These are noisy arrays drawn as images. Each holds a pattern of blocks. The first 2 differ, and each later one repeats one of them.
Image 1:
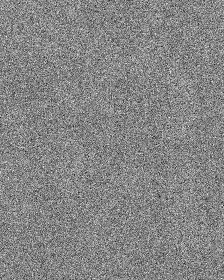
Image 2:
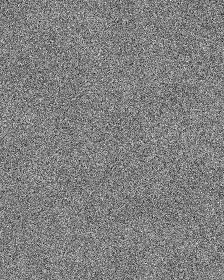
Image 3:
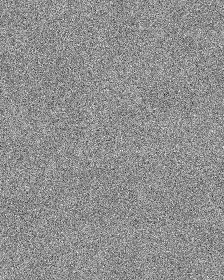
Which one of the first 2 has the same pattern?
2
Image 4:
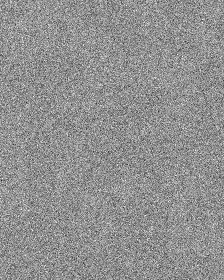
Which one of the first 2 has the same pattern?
1
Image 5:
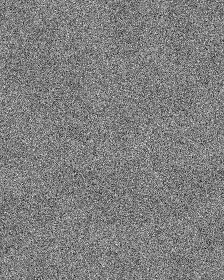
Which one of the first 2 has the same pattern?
2
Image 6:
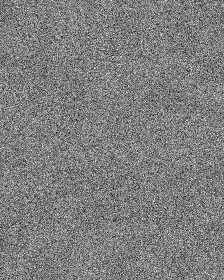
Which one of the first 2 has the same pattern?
2
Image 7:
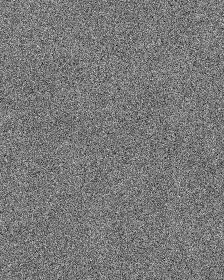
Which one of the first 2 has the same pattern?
1
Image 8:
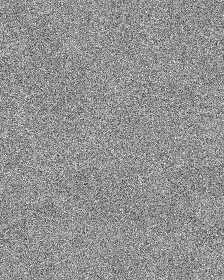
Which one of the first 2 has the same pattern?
2
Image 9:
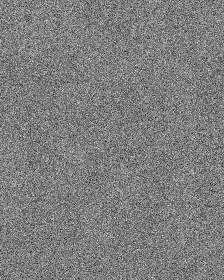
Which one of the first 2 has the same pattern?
1
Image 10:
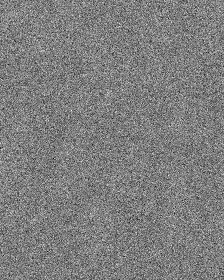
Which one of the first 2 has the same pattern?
1
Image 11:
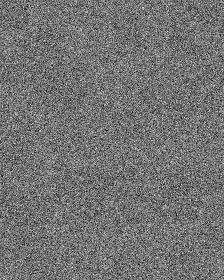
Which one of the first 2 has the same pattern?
2
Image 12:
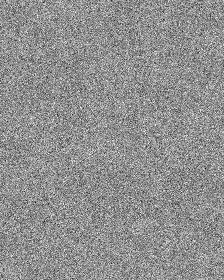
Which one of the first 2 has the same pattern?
2
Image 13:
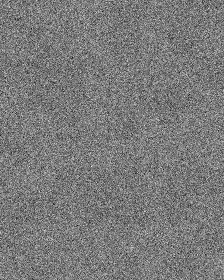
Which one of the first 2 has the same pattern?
2
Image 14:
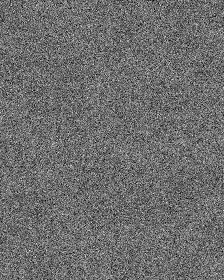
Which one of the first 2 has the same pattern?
2
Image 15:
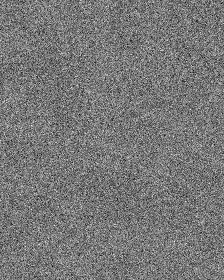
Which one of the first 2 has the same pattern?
2
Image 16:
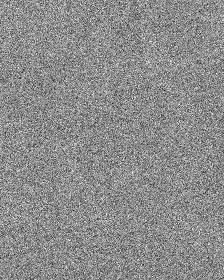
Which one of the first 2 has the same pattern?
1
